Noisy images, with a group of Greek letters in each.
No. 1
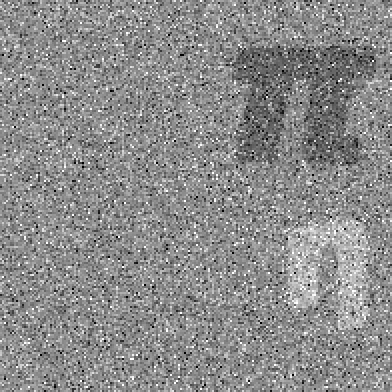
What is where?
top right: dark pi; bottom right: light eta
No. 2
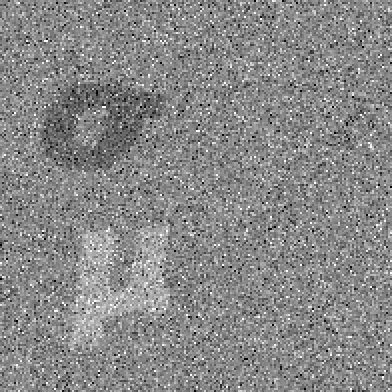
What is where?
top left: dark sigma; bottom left: light mu
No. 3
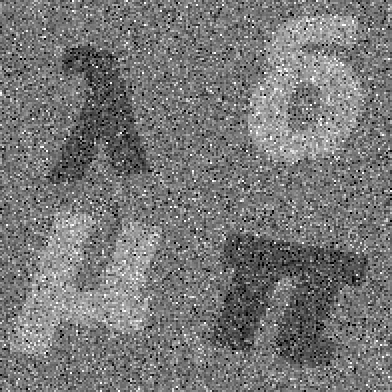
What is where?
top left: dark lambda; top right: light delta; bottom left: light mu; bottom right: dark pi
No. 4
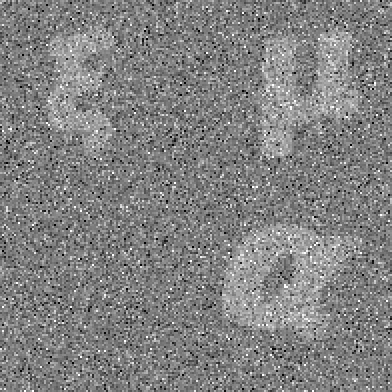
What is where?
top left: light xi; top right: light mu; bottom right: light alpha
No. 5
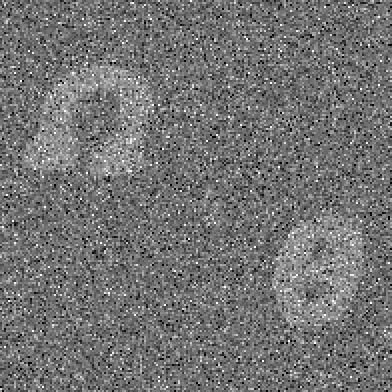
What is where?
top left: light omega; bottom right: light theta
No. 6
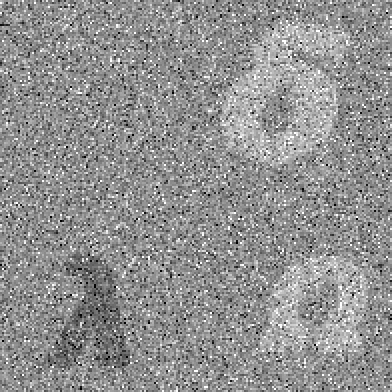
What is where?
top right: light delta; bottom left: dark lambda; bottom right: light omega
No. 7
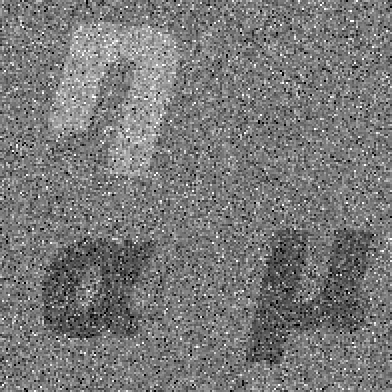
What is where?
top left: light eta; bottom left: dark alpha; bottom right: dark mu
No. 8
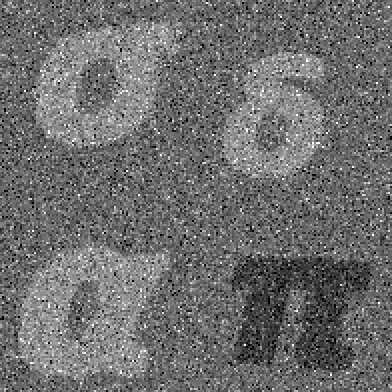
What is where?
top left: light sigma; top right: light delta; bottom left: light alpha; bottom right: dark pi
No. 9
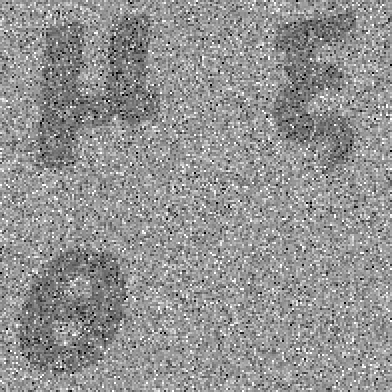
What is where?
top left: dark mu; top right: dark xi; bottom left: dark theta
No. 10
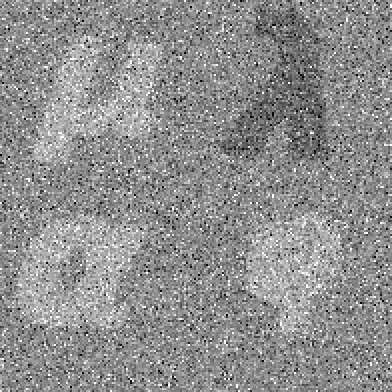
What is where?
top left: light mu; top right: dark lambda; bottom left: light alpha; bottom right: light phi
